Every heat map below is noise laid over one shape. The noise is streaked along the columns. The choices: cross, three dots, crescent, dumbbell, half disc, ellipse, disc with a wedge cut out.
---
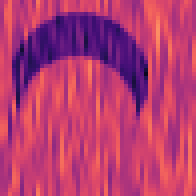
crescent
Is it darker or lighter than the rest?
darker
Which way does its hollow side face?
down
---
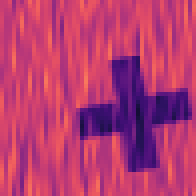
cross
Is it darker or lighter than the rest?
darker
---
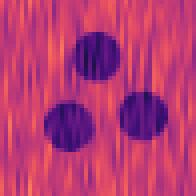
three dots
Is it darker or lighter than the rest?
darker
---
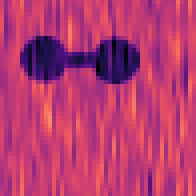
dumbbell
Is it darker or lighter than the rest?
darker
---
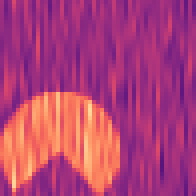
disc with a wedge cut out
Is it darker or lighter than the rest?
lighter
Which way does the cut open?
down
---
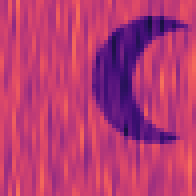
crescent
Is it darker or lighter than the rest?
darker
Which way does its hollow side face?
right
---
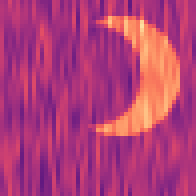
crescent
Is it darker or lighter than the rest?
lighter
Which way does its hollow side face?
left
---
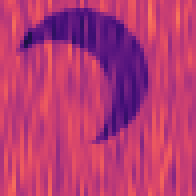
crescent
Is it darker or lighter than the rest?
darker
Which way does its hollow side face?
down and left
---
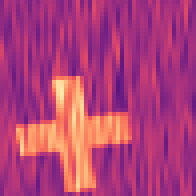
cross
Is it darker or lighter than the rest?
lighter
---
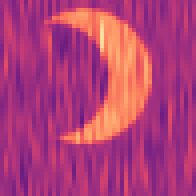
crescent
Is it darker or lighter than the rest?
lighter
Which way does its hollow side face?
left
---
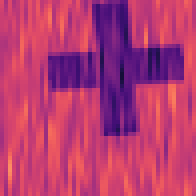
cross
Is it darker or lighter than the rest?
darker
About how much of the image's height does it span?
two thirds
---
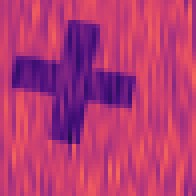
cross
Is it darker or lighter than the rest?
darker
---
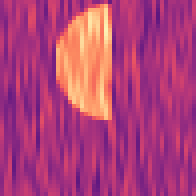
half disc
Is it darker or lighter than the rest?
lighter
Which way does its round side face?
left
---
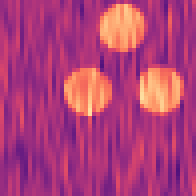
three dots
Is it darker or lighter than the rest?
lighter
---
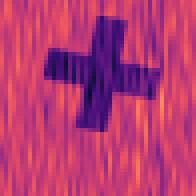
cross
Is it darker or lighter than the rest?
darker
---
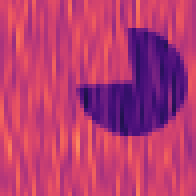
disc with a wedge cut out
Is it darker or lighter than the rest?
darker
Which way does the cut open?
up and left
